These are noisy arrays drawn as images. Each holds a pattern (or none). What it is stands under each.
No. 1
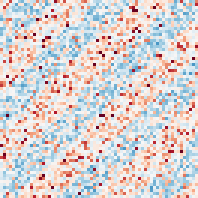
diagonal stripes
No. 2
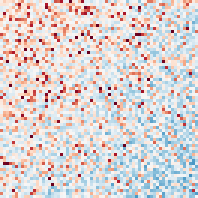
a smooth slope
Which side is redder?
top left
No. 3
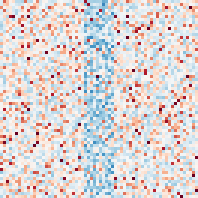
one vertical stripe
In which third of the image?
middle
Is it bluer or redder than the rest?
bluer
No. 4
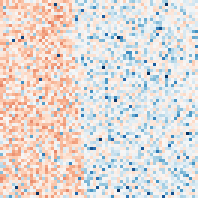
a sharp edge
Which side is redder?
left
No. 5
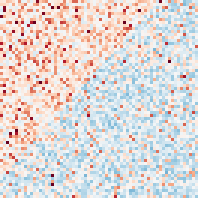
a sharp edge
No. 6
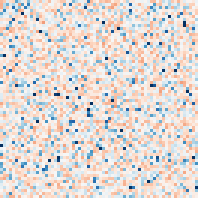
only noise
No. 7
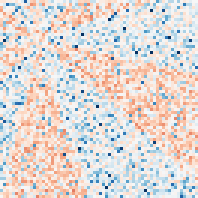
spokes from one point
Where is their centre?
top left
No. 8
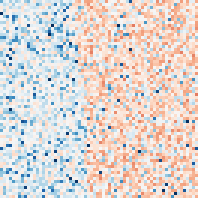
a sharp edge
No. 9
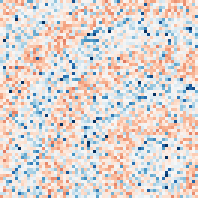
rings round one point
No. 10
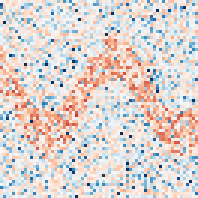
a wavy band
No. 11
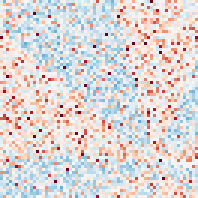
spokes from one point
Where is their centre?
bottom right
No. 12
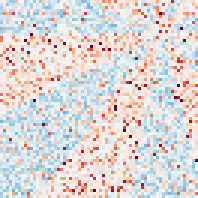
spokes from one point
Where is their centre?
top right
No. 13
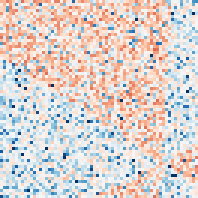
spokes from one point
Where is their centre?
bottom right
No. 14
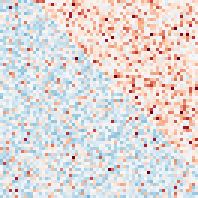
a sharp edge
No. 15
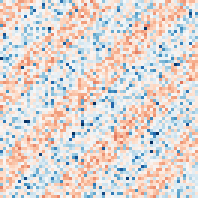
diagonal stripes
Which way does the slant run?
bottom left to top right
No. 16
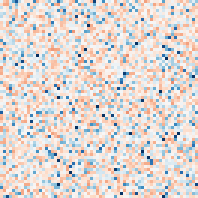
only noise
